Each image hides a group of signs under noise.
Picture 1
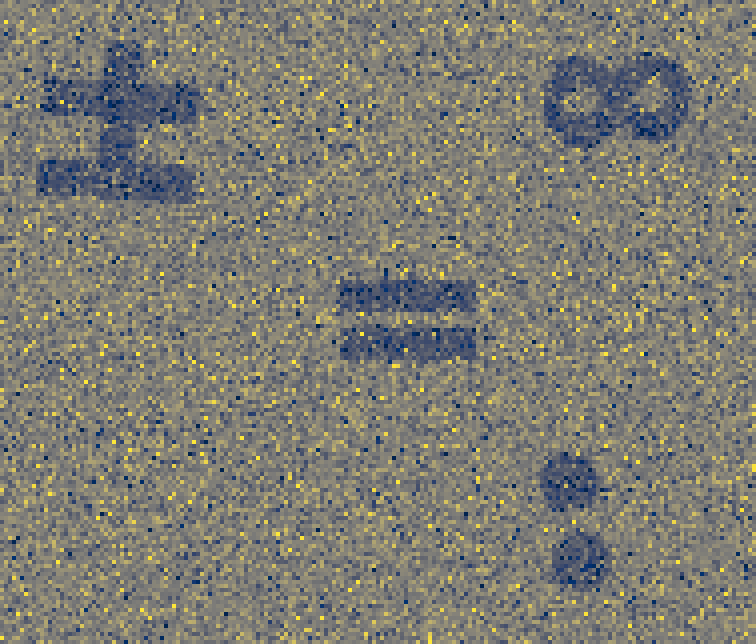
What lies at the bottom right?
colon
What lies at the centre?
equals sign
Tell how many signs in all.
4
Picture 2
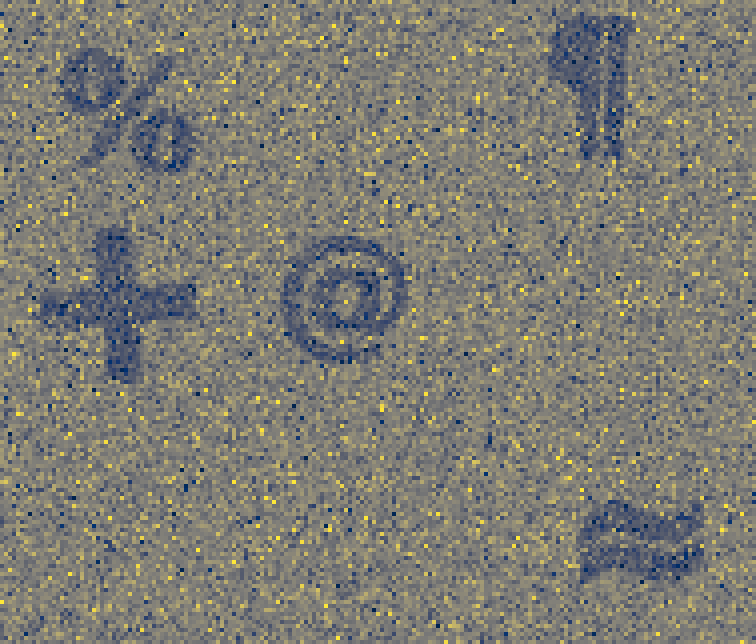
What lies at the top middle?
nothing
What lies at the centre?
at sign
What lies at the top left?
percent sign
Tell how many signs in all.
5
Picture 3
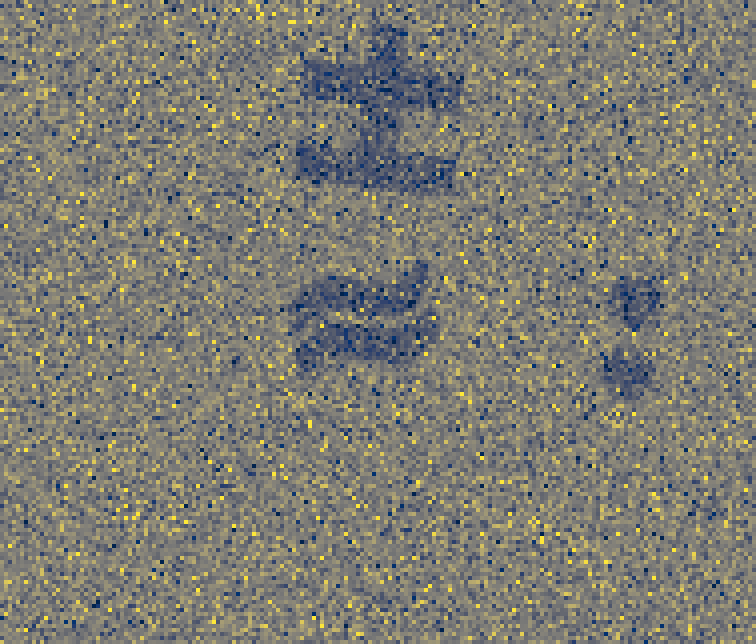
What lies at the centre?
approximately sign
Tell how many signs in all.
3
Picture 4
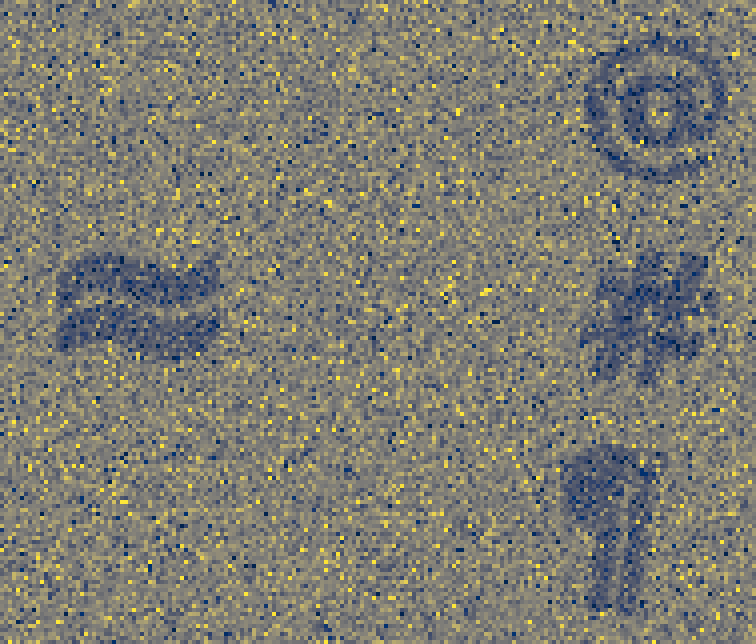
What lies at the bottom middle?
nothing
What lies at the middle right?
hash sign
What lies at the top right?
at sign
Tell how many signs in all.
4
